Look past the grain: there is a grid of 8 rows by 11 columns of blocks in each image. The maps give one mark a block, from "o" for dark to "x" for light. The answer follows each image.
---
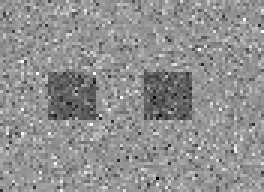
xxxxxxxxxxx
xxxxxxxxxxx
xxxxxxxxxxx
xxooxxooxxx
xxooxxooxxx
xxxxxxxxxxx
xxxxxxxxxxx
xxxxxxxxxxx
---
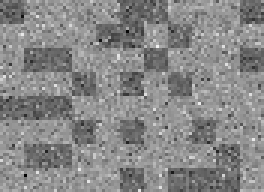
oxxxxooxxxo
xxxxooxoxxx
xooxxxoxxxo
xxxoxoxoxxx
oooxxxxxxxx
xxxoxoxxoxx
xooxxxxxxox
xxxxxoxooox
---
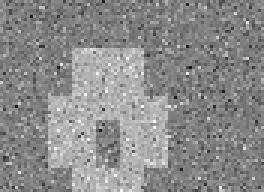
ooooooooooo
ooooooooooo
oooxxxooooo
oooxxxooooo
ooxxxxxoooo
ooxxoxxoooo
ooxxoxxoooo
oooxxxooooo
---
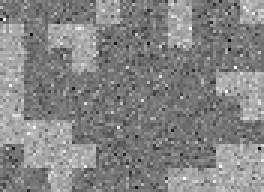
ooooxooxoox
xoxxoooxooo
xooxooooooo
xooooooooxx
xooooooooox
xxxoooooooo
oxxxoooooxx
ooxooooxxxx
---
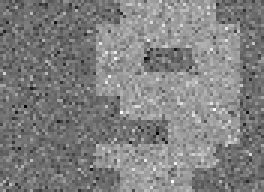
oooooxxxxoo
ooooxxxxxxo
ooooxxooxxo
ooooxxxxxxo
oooooxxxxxo
oooooooxxxo
ooooxxxxxoo
oooooxxxooo
